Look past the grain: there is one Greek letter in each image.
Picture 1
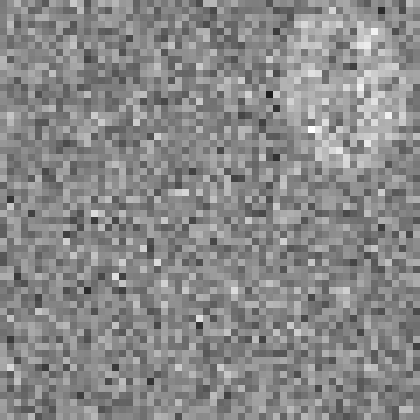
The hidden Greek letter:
theta
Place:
top right
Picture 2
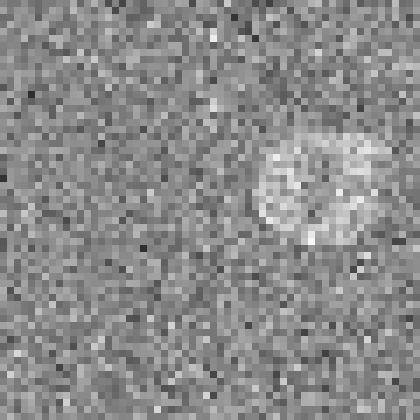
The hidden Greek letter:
sigma
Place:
middle right
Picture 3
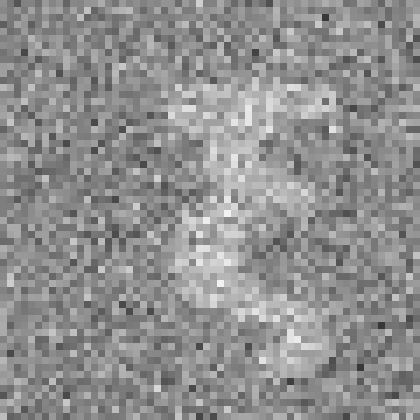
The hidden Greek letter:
xi
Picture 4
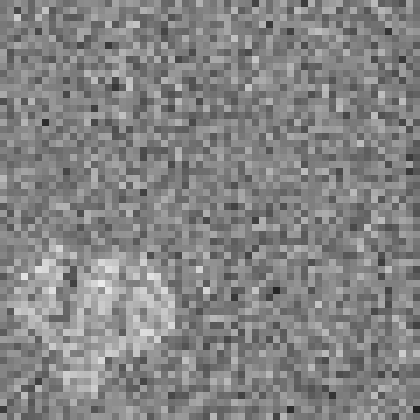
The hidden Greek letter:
phi
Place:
bottom left
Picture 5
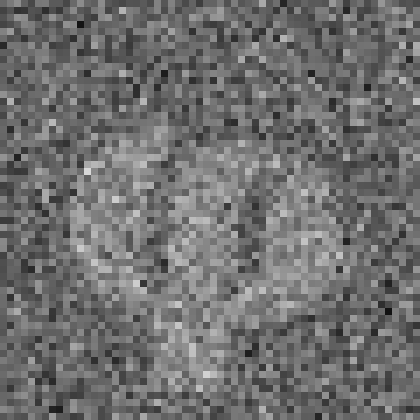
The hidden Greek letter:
phi
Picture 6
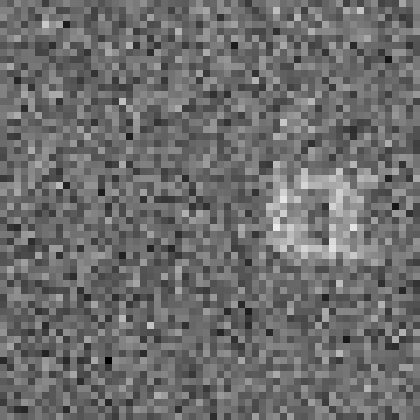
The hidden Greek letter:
alpha
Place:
middle right
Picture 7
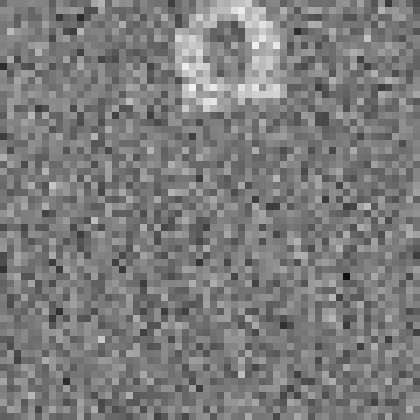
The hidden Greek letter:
omega
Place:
top middle
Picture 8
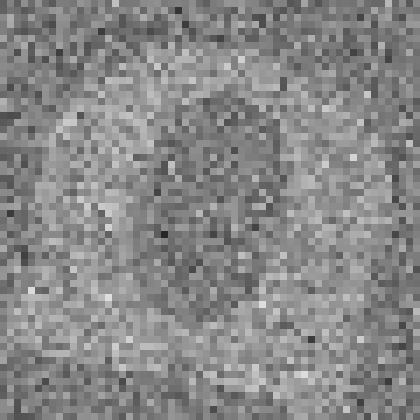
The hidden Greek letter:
omega
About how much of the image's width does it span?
nearly all
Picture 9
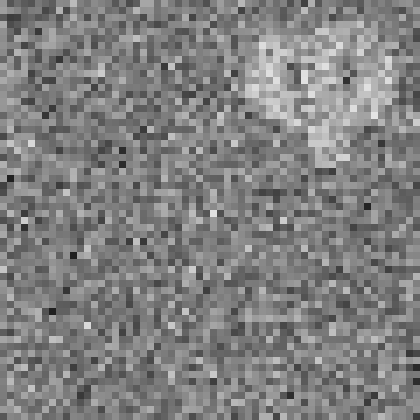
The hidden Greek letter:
phi
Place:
top right
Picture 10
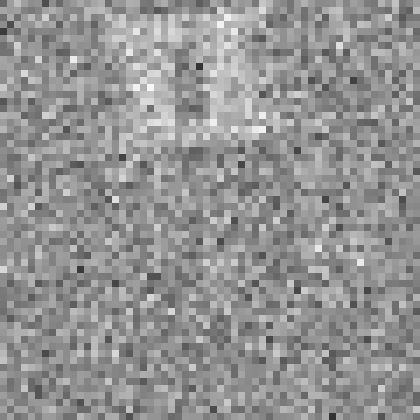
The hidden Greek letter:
pi
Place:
top middle
